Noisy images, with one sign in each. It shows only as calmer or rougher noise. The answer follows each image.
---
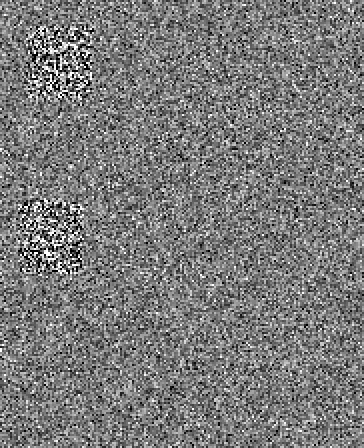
colon
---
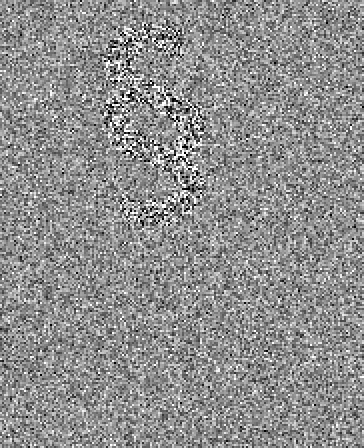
section sign
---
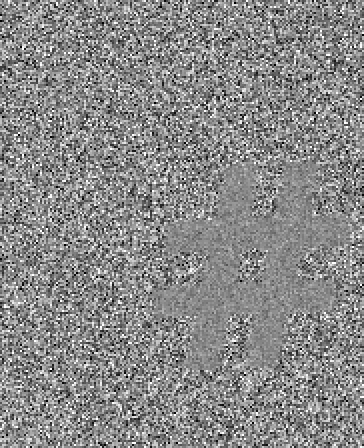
hash sign
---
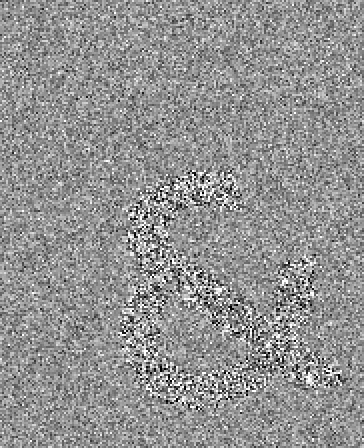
ampersand
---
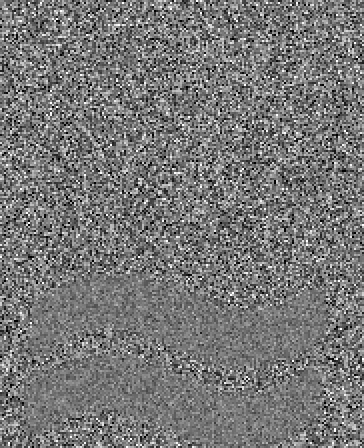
approximately sign
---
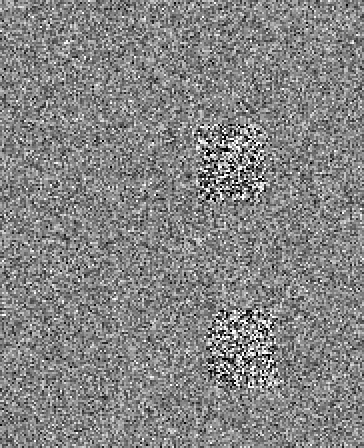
colon
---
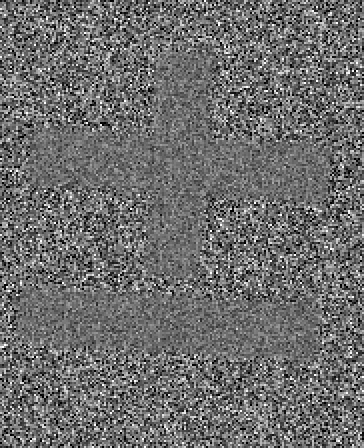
plus-minus sign
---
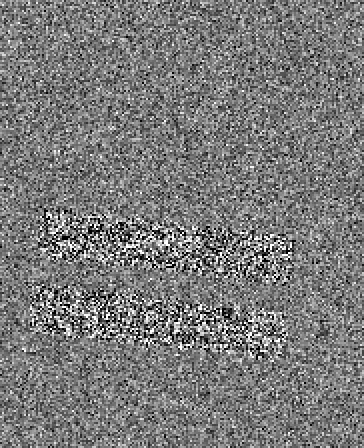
equals sign
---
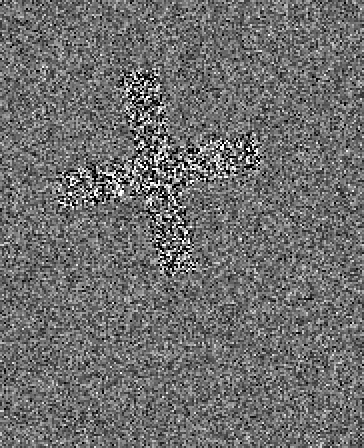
plus sign
